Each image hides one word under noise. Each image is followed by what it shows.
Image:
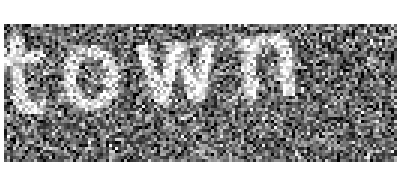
town
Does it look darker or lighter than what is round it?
lighter
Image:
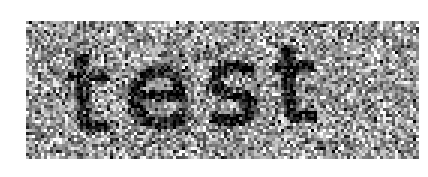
test
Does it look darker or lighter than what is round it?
darker
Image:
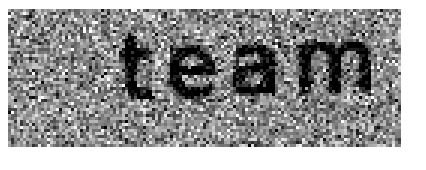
team
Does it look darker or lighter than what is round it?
darker
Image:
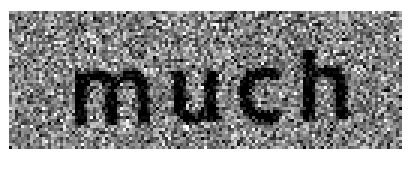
much
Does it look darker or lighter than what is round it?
darker
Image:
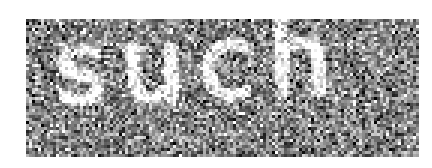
such
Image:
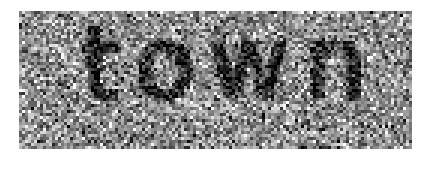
town
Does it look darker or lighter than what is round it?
darker
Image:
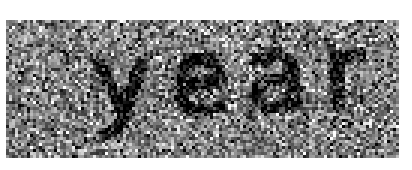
year
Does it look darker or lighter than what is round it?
darker
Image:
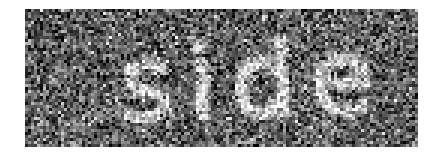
side
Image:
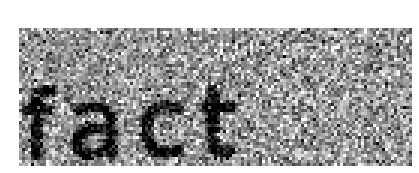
fact
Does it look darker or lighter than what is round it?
darker
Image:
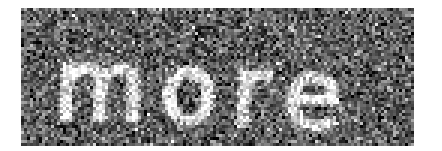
more
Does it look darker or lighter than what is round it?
lighter
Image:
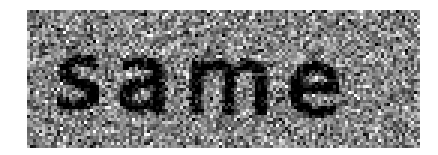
same
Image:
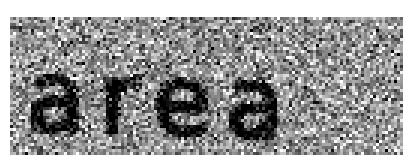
area
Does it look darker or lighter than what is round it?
darker
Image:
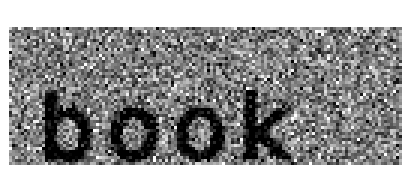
book
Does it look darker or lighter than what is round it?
darker
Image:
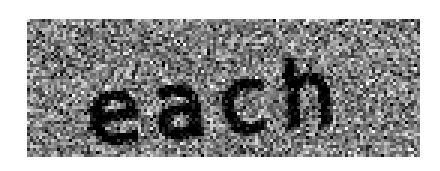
each
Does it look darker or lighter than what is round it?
darker
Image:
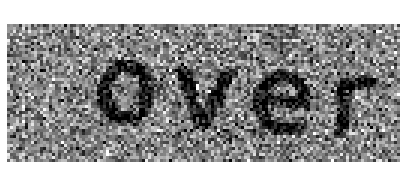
over
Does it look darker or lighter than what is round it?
darker
